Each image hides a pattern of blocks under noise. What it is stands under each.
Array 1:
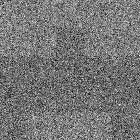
left and right mirror each other
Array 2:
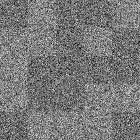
mirrored about the diagonal from the bottom left
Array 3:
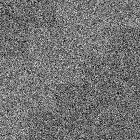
mirrored about the diagonal from the top left
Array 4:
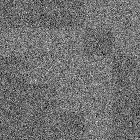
mirrored about the diagonal from the bottom left
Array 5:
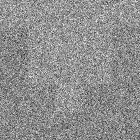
left and right mirror each other
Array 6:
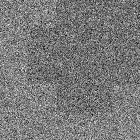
mirrored about the diagonal from the bottom left
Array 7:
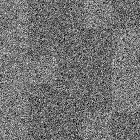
top and bottom mirror each other
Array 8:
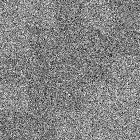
mirrored about the diagonal from the top left
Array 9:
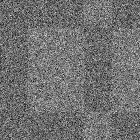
top and bottom mirror each other
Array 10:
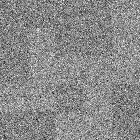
no symmetry
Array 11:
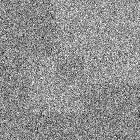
mirrored about the diagonal from the bottom left
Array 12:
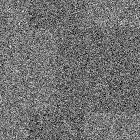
top and bottom mirror each other
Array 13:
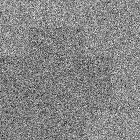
mirrored about the diagonal from the bottom left
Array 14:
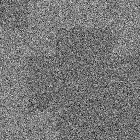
mirrored about the diagonal from the top left
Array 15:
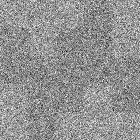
the same after a half turn
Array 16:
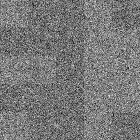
top and bottom mirror each other
